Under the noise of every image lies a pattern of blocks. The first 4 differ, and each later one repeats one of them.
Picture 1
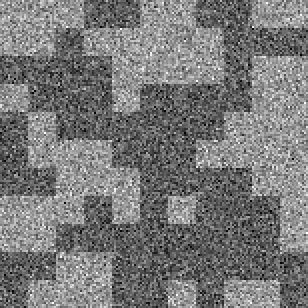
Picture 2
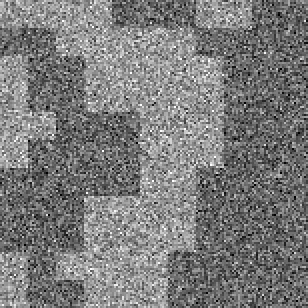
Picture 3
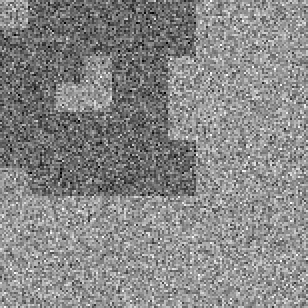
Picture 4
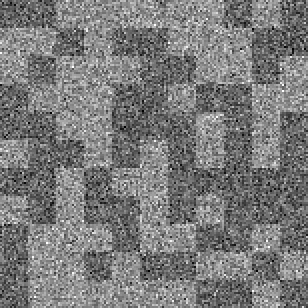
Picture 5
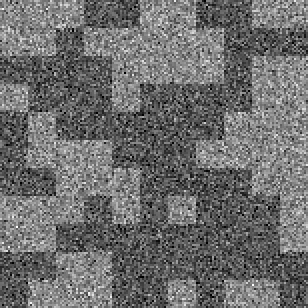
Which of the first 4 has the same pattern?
1
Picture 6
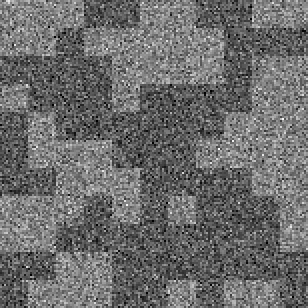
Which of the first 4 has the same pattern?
1
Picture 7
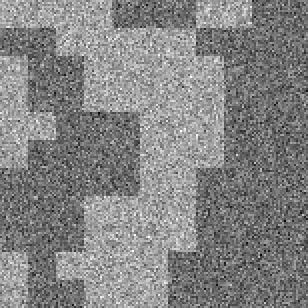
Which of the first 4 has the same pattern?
2
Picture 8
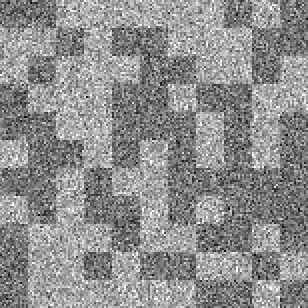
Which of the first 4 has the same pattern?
4
